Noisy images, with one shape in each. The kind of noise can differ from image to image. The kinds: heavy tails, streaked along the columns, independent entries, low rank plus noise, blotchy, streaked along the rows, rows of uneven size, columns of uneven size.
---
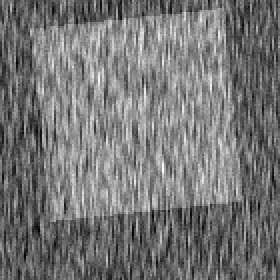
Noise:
streaked along the columns
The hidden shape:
square
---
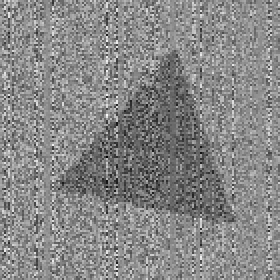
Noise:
columns of uneven size
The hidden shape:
triangle
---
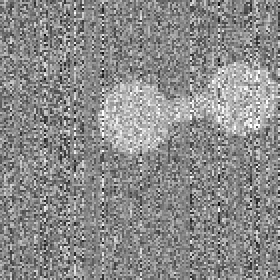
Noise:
columns of uneven size
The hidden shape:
dumbbell
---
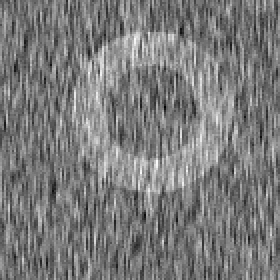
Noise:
streaked along the columns
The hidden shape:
ring
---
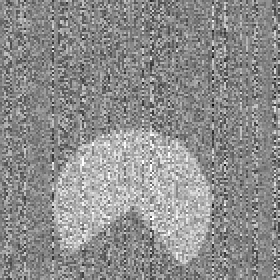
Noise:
columns of uneven size
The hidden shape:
disc with a wedge cut out
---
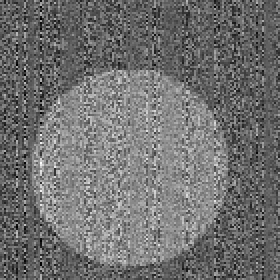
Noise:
columns of uneven size
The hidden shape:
disc
